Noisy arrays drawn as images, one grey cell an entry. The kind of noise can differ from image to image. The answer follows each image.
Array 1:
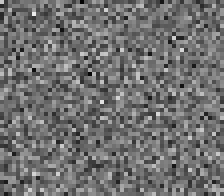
independent entries
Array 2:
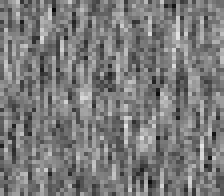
streaked along the columns
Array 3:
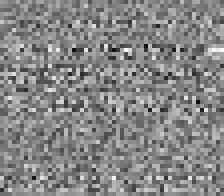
rows of uneven size
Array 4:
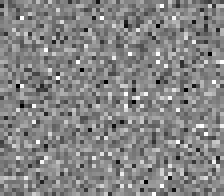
heavy tails
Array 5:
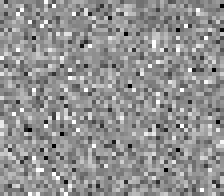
heavy tails
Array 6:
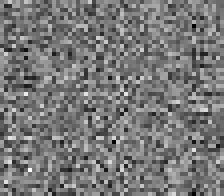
low rank plus noise
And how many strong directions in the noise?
three or four
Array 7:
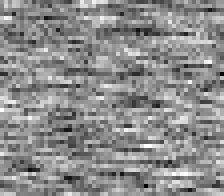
streaked along the rows
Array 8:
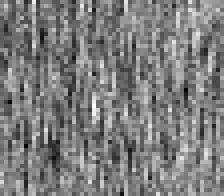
streaked along the columns
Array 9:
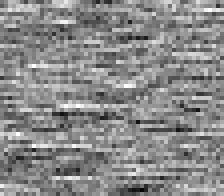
streaked along the rows
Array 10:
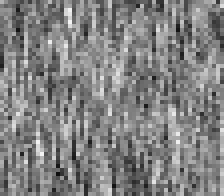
streaked along the columns
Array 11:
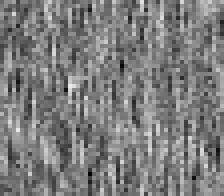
streaked along the columns
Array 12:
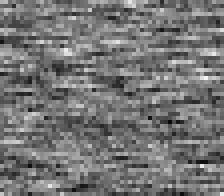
streaked along the rows
